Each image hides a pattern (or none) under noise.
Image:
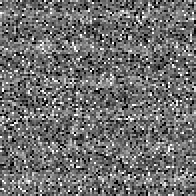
horizontal stripes
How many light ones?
6
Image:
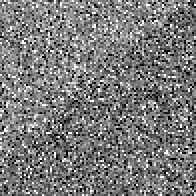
a sharp edge
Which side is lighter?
top left
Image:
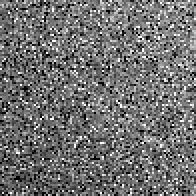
a smooth slope
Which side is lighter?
top right
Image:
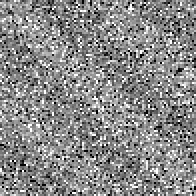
diagonal stripes
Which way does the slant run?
top left to bottom right
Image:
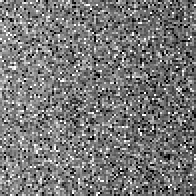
a smooth slope
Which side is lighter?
left
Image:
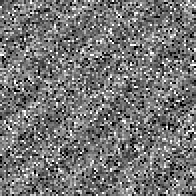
diagonal stripes
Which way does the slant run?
bottom left to top right
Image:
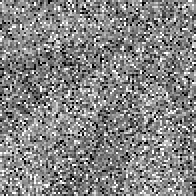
spokes from one point
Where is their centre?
top right
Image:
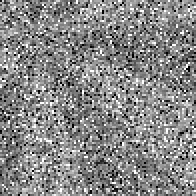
spokes from one point
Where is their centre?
top left
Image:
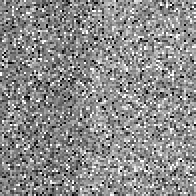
a sharp edge
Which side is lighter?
right
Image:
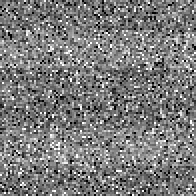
horizontal stripes
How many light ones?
2
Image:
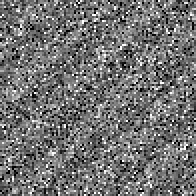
diagonal stripes
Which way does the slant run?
bottom left to top right
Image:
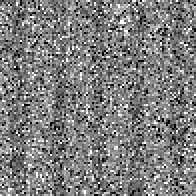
vertical stripes
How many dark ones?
5
